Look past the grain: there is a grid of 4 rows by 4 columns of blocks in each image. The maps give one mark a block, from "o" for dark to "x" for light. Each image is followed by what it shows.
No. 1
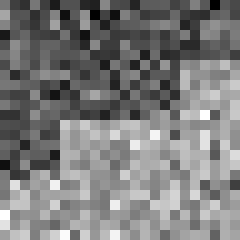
o o o o
o o o x
o x x x
x x x x
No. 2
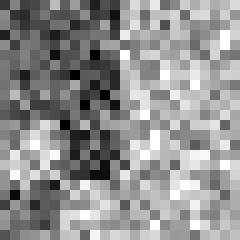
o o x x
o o x x
x o x x
o x x x
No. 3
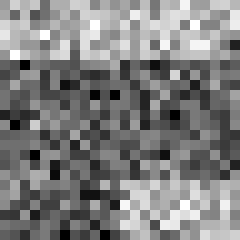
x x x x
o o o o
o o o o
o o x x
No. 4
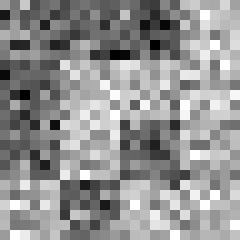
o o o x
o x x x
o x o x
x o x x
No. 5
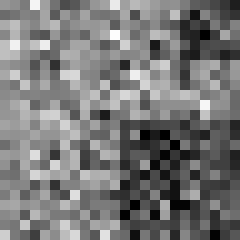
x x x o
x x x x
x x o o
x x o o
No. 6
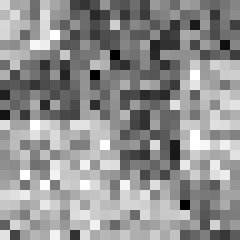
x o o o
o o o x
x x o x
x x x o
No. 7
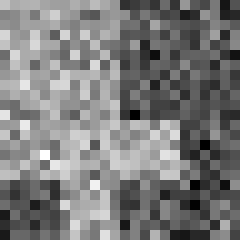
x x o o
x x o o
x x x o
o x o o
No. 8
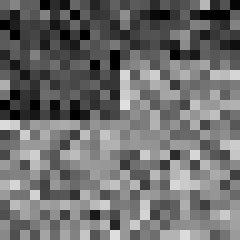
o o o o
o o x x
x x x x
x x x x
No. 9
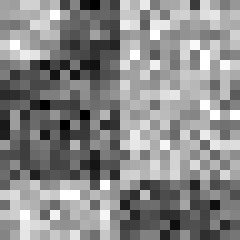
x o x x
o o x x
o o x x
x x o o
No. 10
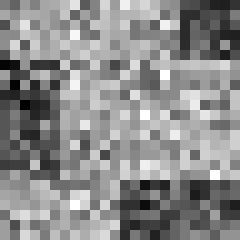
x x x o
o x x x
o x x x
x x o o
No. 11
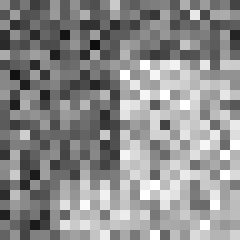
o o o o
o o x x
o o x x
o x x x
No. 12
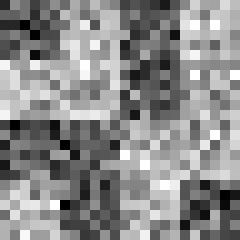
o x o x
x x o x
o o x x
x o x o
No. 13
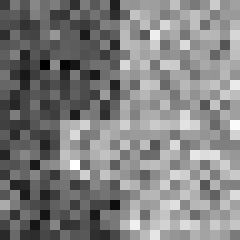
o o x x
o o x x
o x x x
o o x x
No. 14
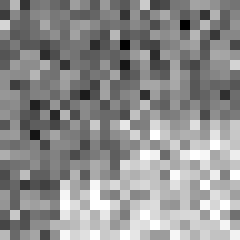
o o o o
o o o o
o o x x
o x x x
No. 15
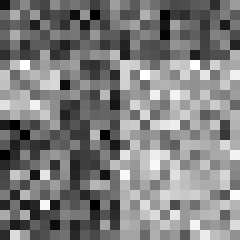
o o o o
x o x x
o o x x
o o x x
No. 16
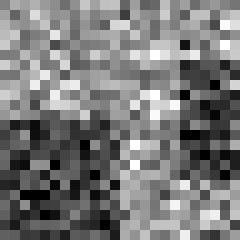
x x x x
x x x o
o o x o
o o x x
